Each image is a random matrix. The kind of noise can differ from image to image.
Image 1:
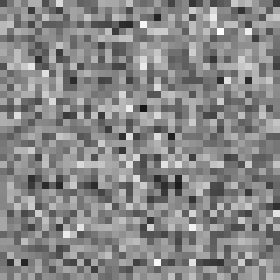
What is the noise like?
low rank plus noise
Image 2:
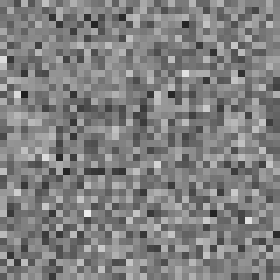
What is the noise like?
low rank plus noise
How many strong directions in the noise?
five to eight
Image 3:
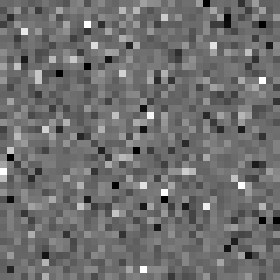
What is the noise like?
heavy tails
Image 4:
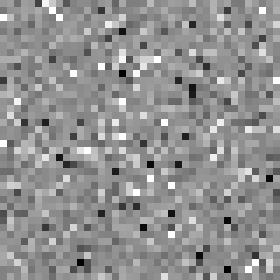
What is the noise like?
heavy tails
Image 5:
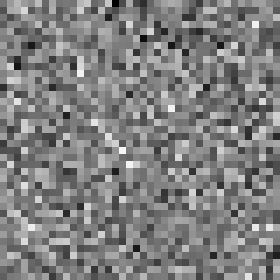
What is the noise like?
independent entries
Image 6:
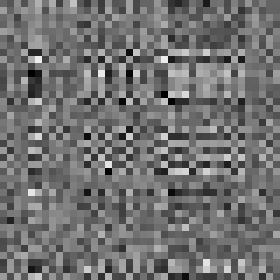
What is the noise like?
low rank plus noise
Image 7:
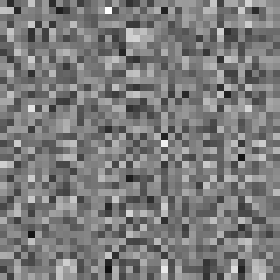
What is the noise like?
low rank plus noise
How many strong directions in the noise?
two
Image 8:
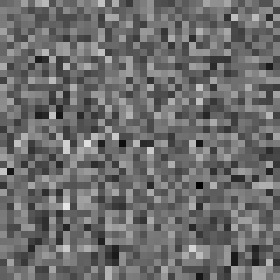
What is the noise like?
low rank plus noise
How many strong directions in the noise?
three or four
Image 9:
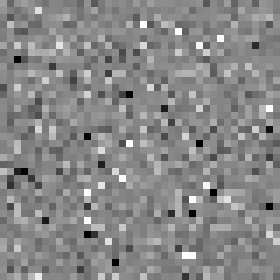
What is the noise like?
heavy tails
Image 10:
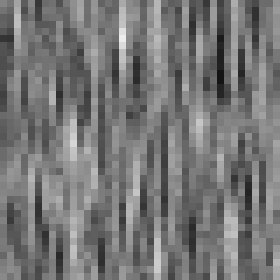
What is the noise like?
streaked along the columns
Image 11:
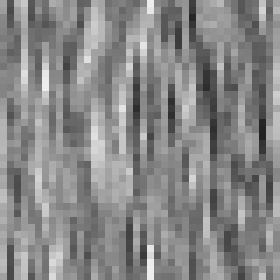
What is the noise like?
streaked along the columns
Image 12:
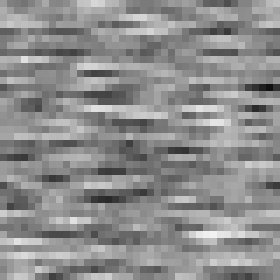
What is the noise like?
streaked along the rows
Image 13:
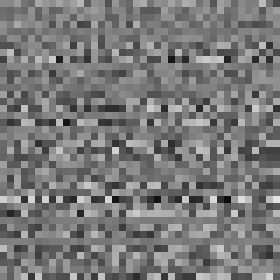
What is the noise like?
rows of uneven size
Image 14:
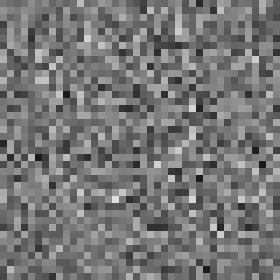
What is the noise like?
low rank plus noise
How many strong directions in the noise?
five to eight
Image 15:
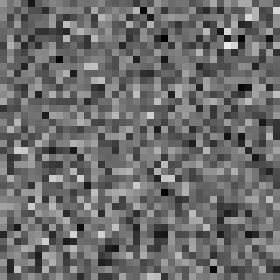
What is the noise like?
independent entries
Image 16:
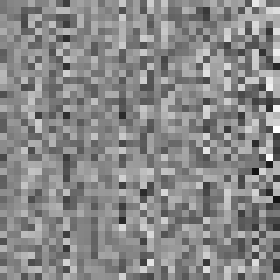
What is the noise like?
columns of uneven size
